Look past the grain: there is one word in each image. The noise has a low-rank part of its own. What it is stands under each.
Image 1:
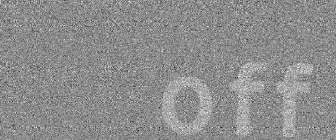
off
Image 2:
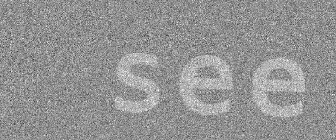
see
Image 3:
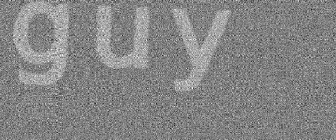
guy
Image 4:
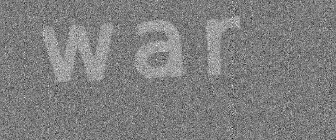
war
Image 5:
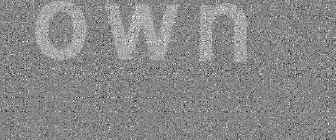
own
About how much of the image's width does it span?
two thirds
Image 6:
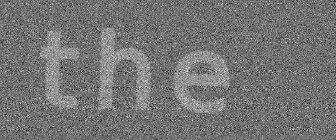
the
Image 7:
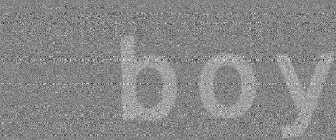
boy
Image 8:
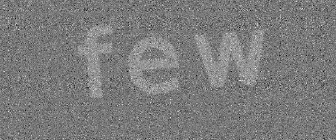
few
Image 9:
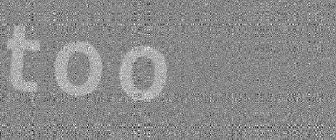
too
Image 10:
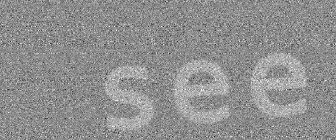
see
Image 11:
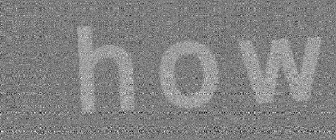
how
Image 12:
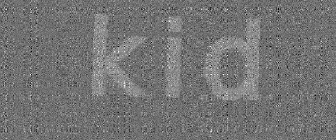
kid
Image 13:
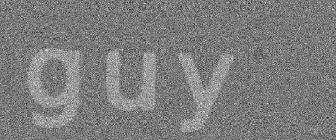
guy
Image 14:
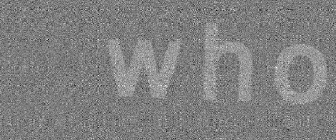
who
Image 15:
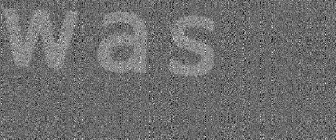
was
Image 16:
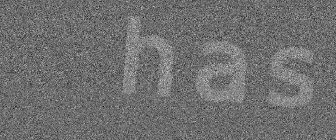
has
